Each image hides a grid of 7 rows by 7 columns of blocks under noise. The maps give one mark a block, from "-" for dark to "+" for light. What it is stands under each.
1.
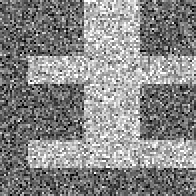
- - - + + - -
- - - + + - -
- + + + + + +
- - - + + - -
- - - + + - -
- + + + + + +
- - - - - - -
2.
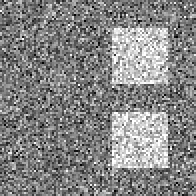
- - - - - - -
- - - - + + -
- - - - + + -
- - - - - - -
- - - - + + -
- - - - + + -
- - - - - - -
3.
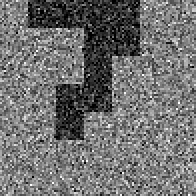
+ - - - - + +
+ + + - - + +
+ + + - + + +
+ + - - + + +
+ + - + + + +
+ + + + + + +
+ + + + + + +
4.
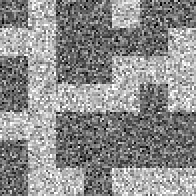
- + - - + - -
+ + - - - - +
- + - - + + +
- + + + + - +
+ + - - - - -
- + - - - - -
- + + - + + +
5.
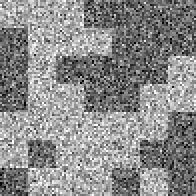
+ + + - - - -
- + + + - - -
- + - - - - +
- + + - - + +
+ + + + + + -
+ - + + + - -
- + + + - + -
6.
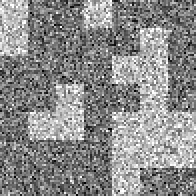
+ - - + - - -
+ - - - - + -
- - - - + + -
- - + - - + -
- + + - + + +
- - - - + + +
- - - - + - -
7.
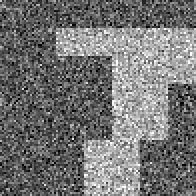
- - - - - - -
- - + + + + +
- - - - + + +
- - - - + + -
- - - - + + -
- - - + + - -
- - - + + - -
